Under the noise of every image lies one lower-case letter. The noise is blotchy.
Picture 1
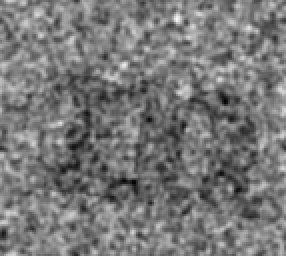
dark m
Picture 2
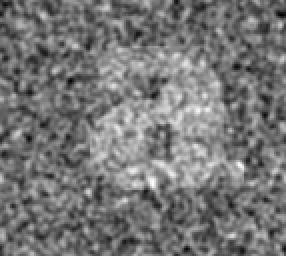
light a
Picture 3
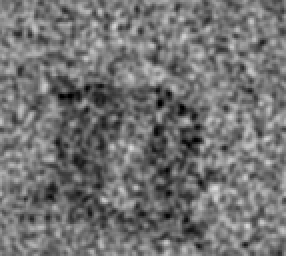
dark n
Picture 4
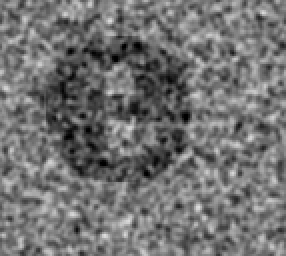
dark e
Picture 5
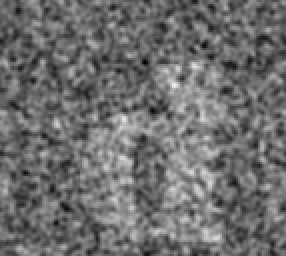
light d
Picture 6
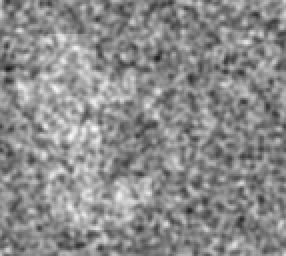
light t
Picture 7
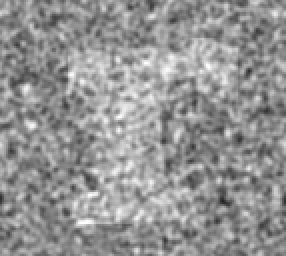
light r
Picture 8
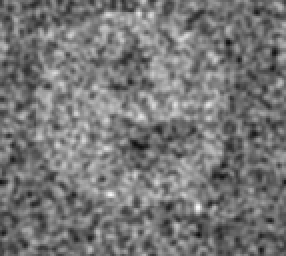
light e
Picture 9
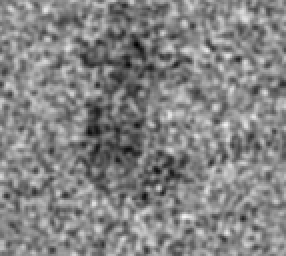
dark t
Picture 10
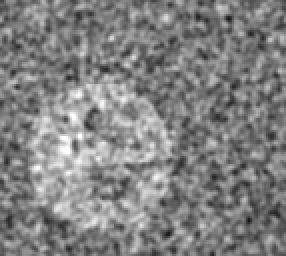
light e
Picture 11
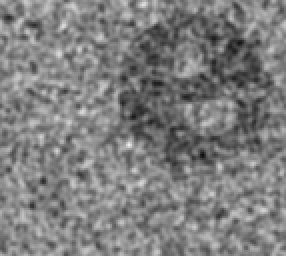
dark e
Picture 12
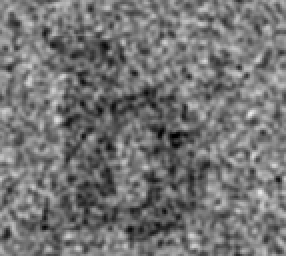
dark b
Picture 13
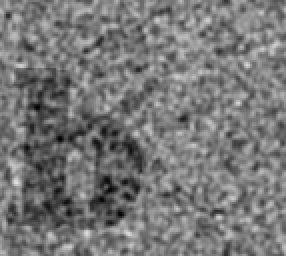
dark b
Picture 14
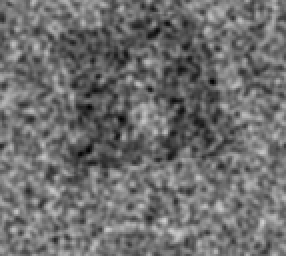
dark n
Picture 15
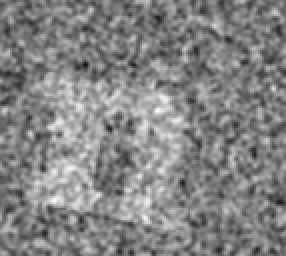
light n
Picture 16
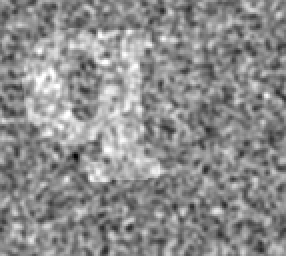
light q
